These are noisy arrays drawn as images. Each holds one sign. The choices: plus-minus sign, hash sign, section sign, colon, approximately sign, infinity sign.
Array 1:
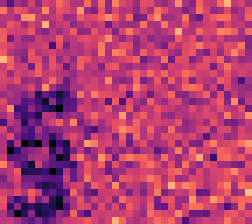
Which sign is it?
section sign
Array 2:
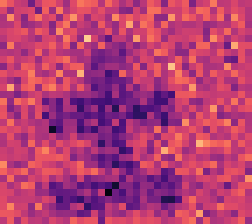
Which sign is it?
plus-minus sign
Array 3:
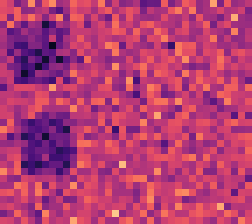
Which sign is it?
colon
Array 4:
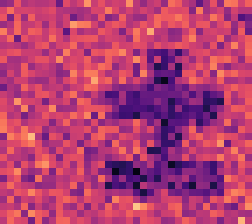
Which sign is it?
plus-minus sign
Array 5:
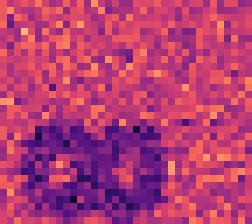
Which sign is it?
infinity sign
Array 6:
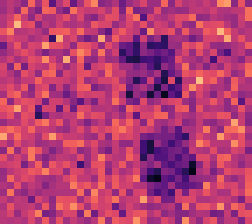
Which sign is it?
colon
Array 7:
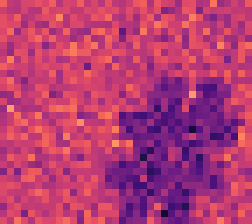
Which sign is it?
hash sign
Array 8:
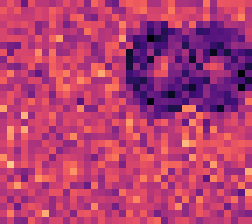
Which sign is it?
infinity sign
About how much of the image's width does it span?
half
